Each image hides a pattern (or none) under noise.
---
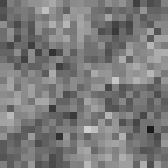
spokes from one point
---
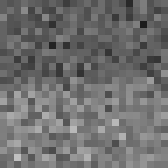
a sharp edge
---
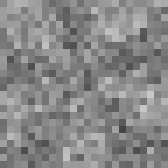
spokes from one point
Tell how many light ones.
5
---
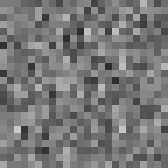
only noise
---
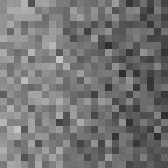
a smooth slope
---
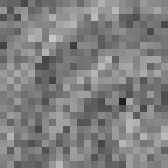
rings round one point
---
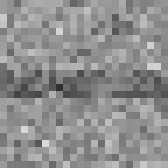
one horizontal stripe
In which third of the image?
middle
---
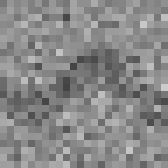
a wavy band
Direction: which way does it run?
left to right
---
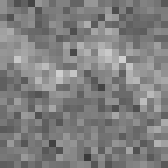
a wavy band
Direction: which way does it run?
left to right
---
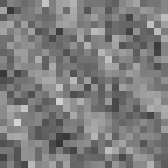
diagonal stripes
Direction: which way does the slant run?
top left to bottom right
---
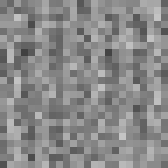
vertical stripes
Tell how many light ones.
6
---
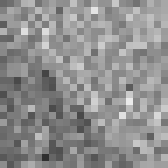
a sharp edge
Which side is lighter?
top right
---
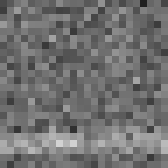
one horizontal stripe
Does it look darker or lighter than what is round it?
lighter
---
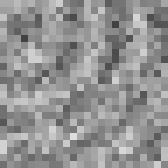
rings round one point
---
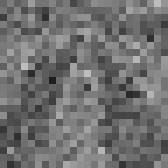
spokes from one point
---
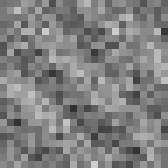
diagonal stripes
